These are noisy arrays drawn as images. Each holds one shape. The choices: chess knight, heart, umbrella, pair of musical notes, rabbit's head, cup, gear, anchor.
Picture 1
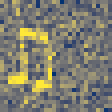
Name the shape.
pair of musical notes
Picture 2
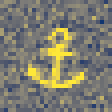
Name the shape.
anchor
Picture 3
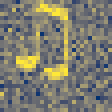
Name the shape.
pair of musical notes
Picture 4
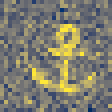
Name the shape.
anchor
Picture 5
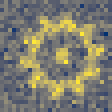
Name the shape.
gear
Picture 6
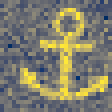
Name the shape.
anchor
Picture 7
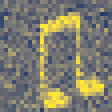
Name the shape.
pair of musical notes
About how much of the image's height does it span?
nearly all
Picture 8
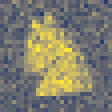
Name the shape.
chess knight
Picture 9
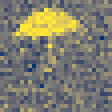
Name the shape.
umbrella
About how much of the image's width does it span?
two thirds
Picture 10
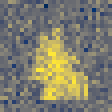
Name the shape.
chess knight
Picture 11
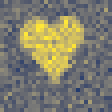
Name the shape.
heart
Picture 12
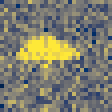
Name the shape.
umbrella
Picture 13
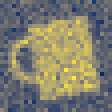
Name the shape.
cup
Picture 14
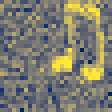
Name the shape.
pair of musical notes
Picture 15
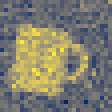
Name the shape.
cup
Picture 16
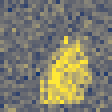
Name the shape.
chess knight
